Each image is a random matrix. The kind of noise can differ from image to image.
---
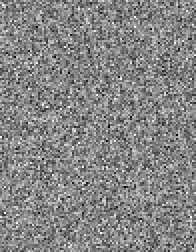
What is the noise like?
independent entries
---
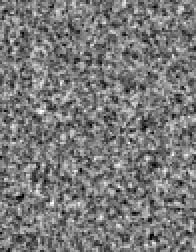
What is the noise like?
blotchy
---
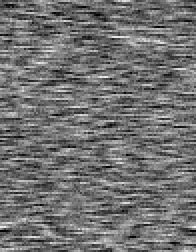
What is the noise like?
streaked along the rows
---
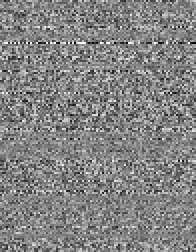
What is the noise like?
rows of uneven size
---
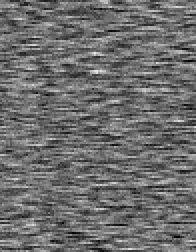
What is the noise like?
streaked along the rows
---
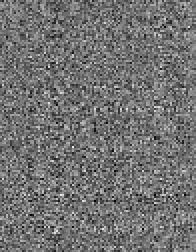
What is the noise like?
low rank plus noise
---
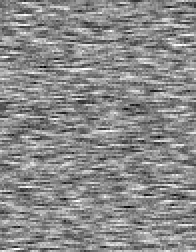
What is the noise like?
streaked along the rows
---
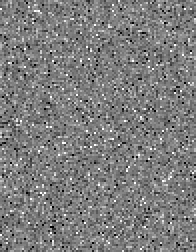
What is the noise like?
heavy tails
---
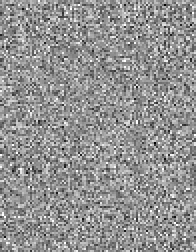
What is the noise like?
low rank plus noise
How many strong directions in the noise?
five to eight
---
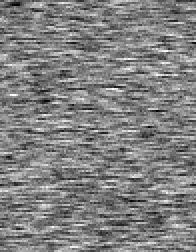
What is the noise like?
streaked along the rows
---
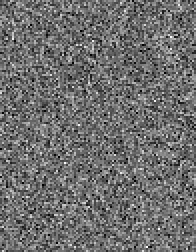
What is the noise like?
independent entries
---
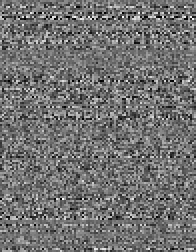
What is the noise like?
rows of uneven size
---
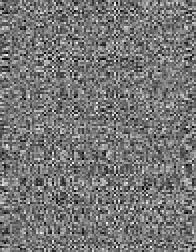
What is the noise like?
low rank plus noise
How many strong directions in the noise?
two
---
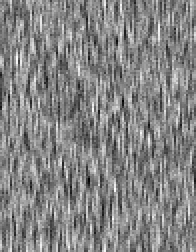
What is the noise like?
streaked along the columns
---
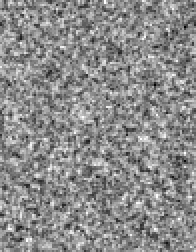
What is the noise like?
blotchy
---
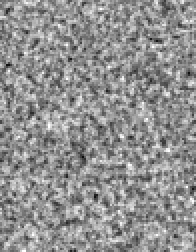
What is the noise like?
blotchy
